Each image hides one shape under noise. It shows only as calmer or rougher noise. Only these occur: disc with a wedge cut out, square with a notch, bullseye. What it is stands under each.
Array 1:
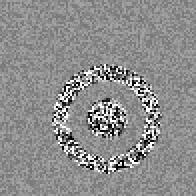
bullseye
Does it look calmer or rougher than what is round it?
rougher
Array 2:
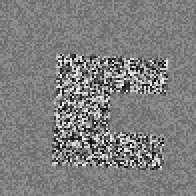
square with a notch
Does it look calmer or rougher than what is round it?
rougher
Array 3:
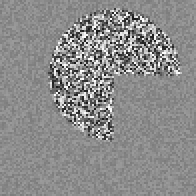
disc with a wedge cut out
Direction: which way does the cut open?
down and right
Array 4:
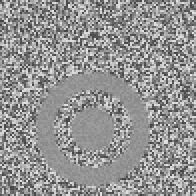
bullseye
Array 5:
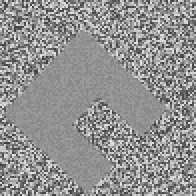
square with a notch
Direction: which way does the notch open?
down and right
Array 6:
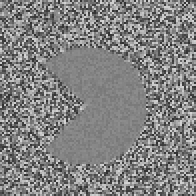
disc with a wedge cut out
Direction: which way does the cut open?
left
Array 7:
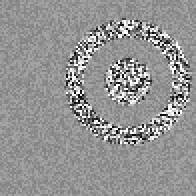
bullseye
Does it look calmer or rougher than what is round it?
rougher
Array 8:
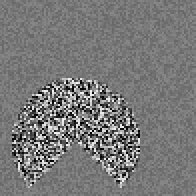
disc with a wedge cut out
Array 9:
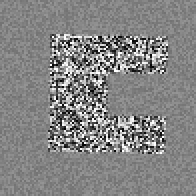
square with a notch
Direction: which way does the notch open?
right
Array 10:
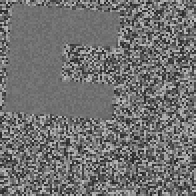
square with a notch
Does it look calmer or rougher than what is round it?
calmer
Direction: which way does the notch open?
right
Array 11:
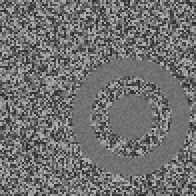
bullseye
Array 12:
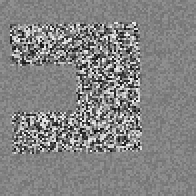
square with a notch
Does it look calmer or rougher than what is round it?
rougher
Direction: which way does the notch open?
left
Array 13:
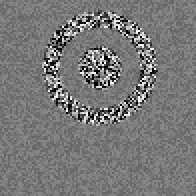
bullseye
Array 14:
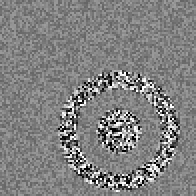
bullseye
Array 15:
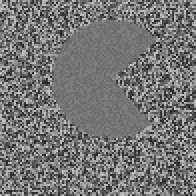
disc with a wedge cut out
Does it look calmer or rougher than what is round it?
calmer
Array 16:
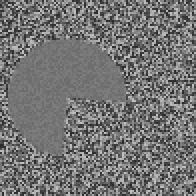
disc with a wedge cut out
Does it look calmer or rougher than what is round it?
calmer
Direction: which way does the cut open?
down and right
